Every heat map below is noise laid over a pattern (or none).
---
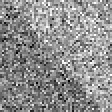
a sharp edge
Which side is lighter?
top right
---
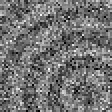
rings round one point
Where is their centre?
bottom right
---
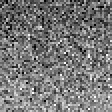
a smooth slope
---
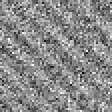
diagonal stripes
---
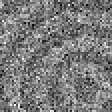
rings round one point
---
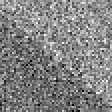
a sharp edge
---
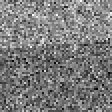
a sharp edge
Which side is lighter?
top
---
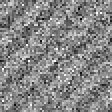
diagonal stripes
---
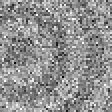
rings round one point
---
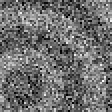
rings round one point
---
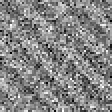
diagonal stripes
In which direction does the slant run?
top left to bottom right
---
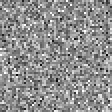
only noise
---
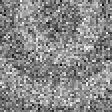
rings round one point
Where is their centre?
top middle
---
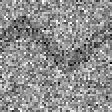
a wavy band
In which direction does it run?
left to right
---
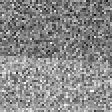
a sharp edge
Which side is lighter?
bottom
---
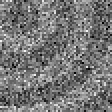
rings round one point
